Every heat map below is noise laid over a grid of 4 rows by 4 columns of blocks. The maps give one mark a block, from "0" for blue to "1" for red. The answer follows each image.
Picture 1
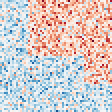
0111
0111
0001
0000
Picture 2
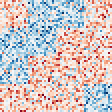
1001
0011
0111
1110
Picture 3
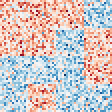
1110
1101
0001
0100
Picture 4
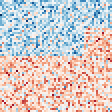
0000
0001
1111
1111
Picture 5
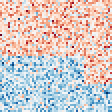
1111
1111
0001
0000
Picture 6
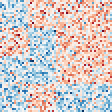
0111
1011
0011
0100
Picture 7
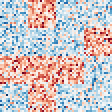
0100
0001
1110
0100
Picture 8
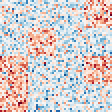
0001
0100
1001
1000
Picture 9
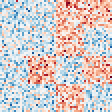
0011
0010
0101
0010
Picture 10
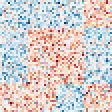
0001
0110
0110
1101
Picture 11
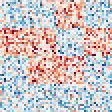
0010
1101
0110
0000
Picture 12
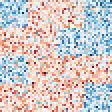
0110
1100
0111
1110
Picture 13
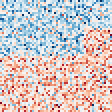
0000
0001
1111
1111
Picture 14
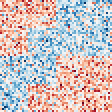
1100
1000
0011
0111
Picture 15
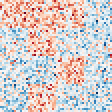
1110
0100
0010
0100
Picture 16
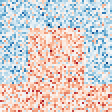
0000
0110
0110
1111
